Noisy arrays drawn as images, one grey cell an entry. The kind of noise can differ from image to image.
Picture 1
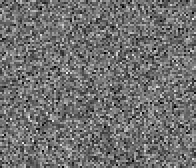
independent entries
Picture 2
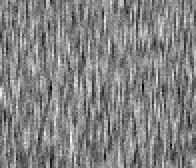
streaked along the columns
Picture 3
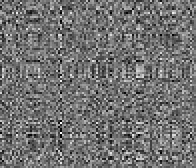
low rank plus noise
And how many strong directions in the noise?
two
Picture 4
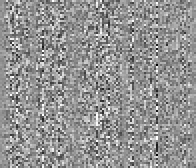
columns of uneven size
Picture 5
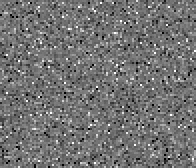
heavy tails
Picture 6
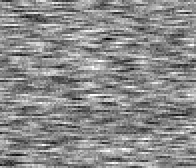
streaked along the rows
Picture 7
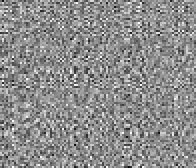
low rank plus noise
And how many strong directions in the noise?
two
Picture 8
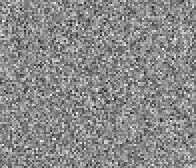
independent entries
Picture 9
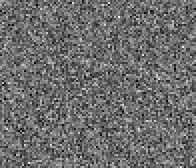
independent entries
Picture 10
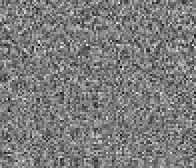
low rank plus noise
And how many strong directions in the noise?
five to eight
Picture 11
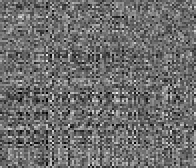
low rank plus noise
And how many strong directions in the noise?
two
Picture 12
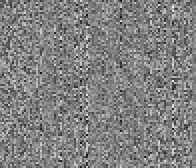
columns of uneven size
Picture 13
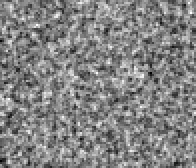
blotchy
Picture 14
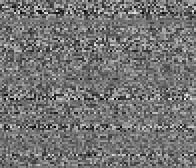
rows of uneven size
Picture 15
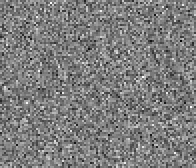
independent entries
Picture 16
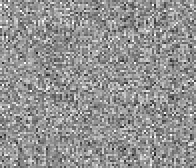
low rank plus noise
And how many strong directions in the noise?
five to eight
